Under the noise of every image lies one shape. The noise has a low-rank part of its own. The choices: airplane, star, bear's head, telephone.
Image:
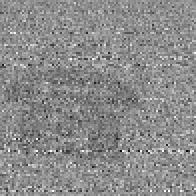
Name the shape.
telephone
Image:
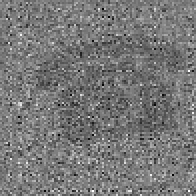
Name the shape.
telephone
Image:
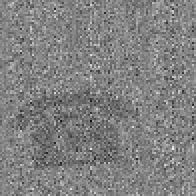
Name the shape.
telephone
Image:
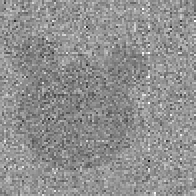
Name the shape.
bear's head
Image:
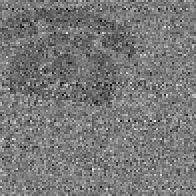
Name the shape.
telephone
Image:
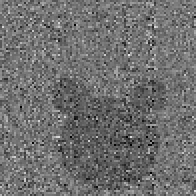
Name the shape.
bear's head
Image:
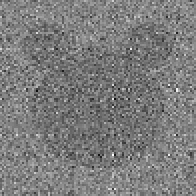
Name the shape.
bear's head
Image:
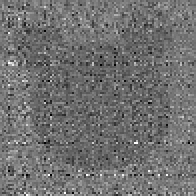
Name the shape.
bear's head
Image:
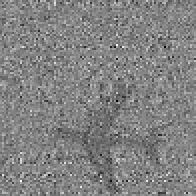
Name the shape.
airplane
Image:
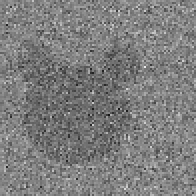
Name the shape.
bear's head
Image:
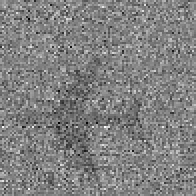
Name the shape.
airplane
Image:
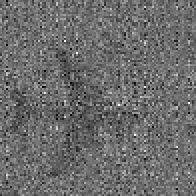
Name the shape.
airplane
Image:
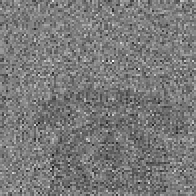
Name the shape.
telephone
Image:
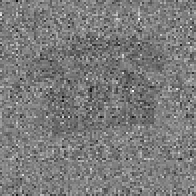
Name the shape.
telephone
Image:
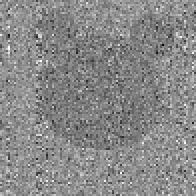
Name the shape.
bear's head
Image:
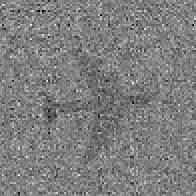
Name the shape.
airplane
